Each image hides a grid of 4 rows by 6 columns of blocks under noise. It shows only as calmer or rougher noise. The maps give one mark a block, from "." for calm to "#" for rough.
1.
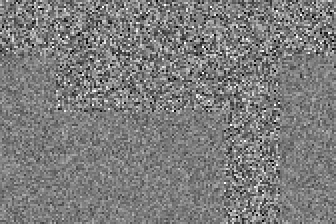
######
.####.
....#.
....#.
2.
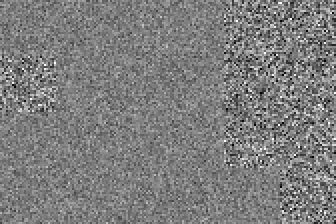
....##
#...##
....##
.....#
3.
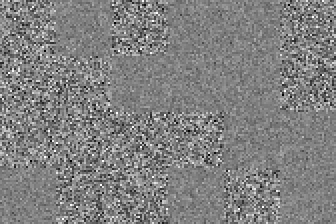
#.#..#
##...#
####..
.##.#.
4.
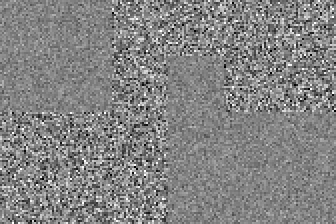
..####
..#.##
###...
###...
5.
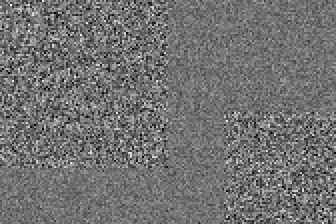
###...
###...
###.##
....##
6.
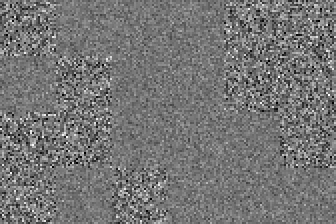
#...##
.#..##
##...#
#.#...
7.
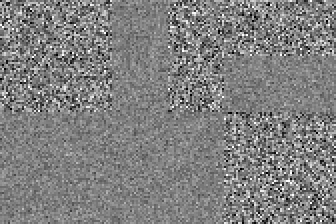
##.###
##.#..
....##
....##
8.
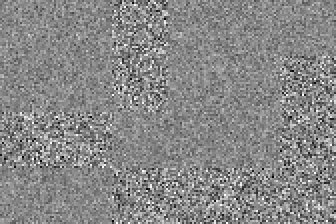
..#...
..#..#
##...#
..####
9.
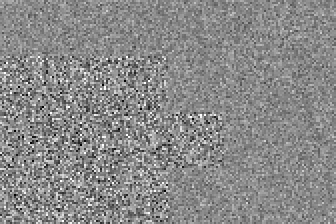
......
###...
####..
###...
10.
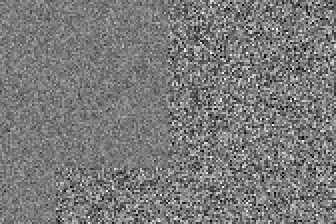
...###
...###
...###
.#####
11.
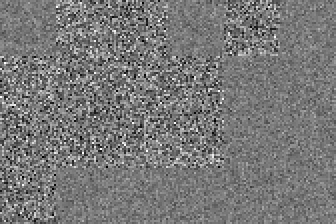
.##.#.
####..
####..
#.....
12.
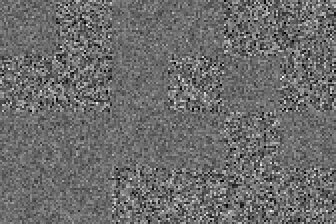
.#..##
##.#.#
....#.
..####
